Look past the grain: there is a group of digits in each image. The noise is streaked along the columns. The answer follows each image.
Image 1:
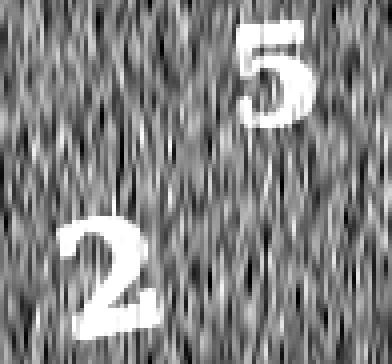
top right: 5; bottom left: 2
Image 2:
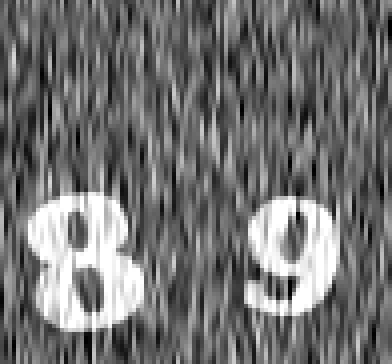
bottom left: 8; bottom right: 9
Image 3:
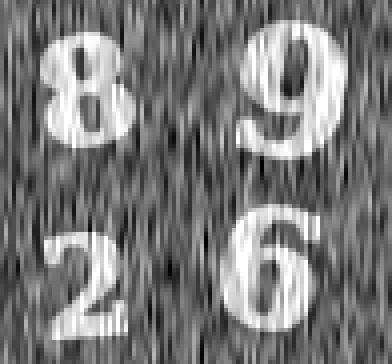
top left: 8; top right: 9; bottom left: 2; bottom right: 6
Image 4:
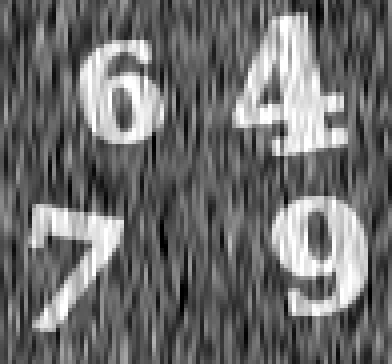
top left: 6; top right: 4; bottom left: 7; bottom right: 9
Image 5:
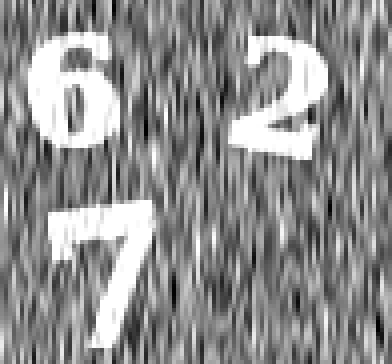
top left: 6; top right: 2; bottom left: 7
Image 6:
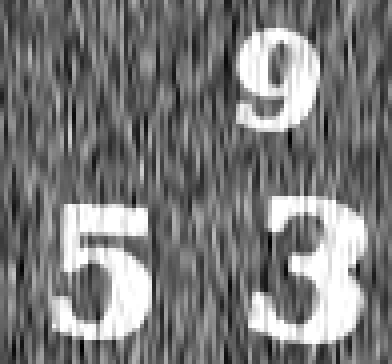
top right: 9; bottom left: 5; bottom right: 3
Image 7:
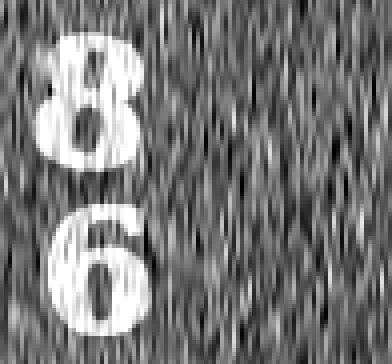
top left: 8; bottom left: 6
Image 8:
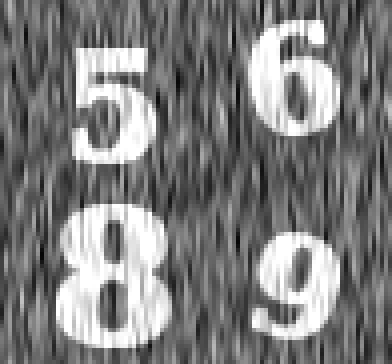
top left: 5; top right: 6; bottom left: 8; bottom right: 9
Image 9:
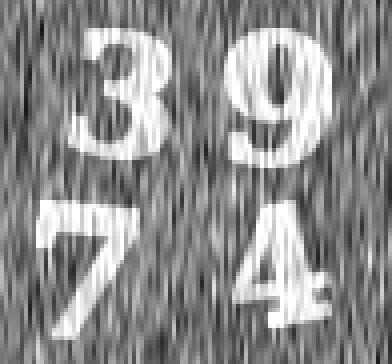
top left: 3; top right: 9; bottom left: 7; bottom right: 4
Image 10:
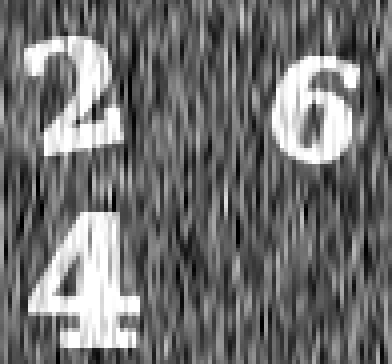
top left: 2; top right: 6; bottom left: 4
